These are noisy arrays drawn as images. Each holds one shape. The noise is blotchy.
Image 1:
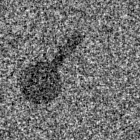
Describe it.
dark lollipop
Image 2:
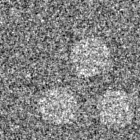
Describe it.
light three dots
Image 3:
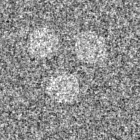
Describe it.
light three dots
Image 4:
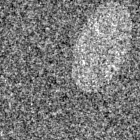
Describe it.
light ellipse
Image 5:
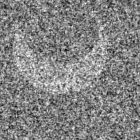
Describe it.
light crescent
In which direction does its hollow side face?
up
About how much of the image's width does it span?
two thirds
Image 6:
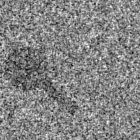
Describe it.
dark lollipop
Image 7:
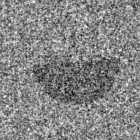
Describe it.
dark half disc
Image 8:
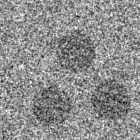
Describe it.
dark three dots
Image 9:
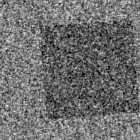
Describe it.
dark square
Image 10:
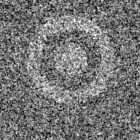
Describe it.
light bullseye
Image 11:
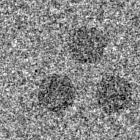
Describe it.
dark three dots
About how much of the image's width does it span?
two thirds
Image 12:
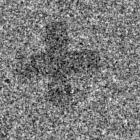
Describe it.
dark cross
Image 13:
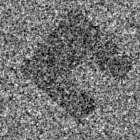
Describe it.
dark square with a notch
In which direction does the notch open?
down and right
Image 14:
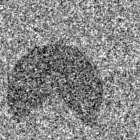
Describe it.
dark disc with a wedge cut out
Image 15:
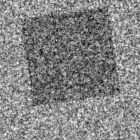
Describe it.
dark square
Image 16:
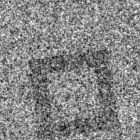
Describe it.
dark square frame
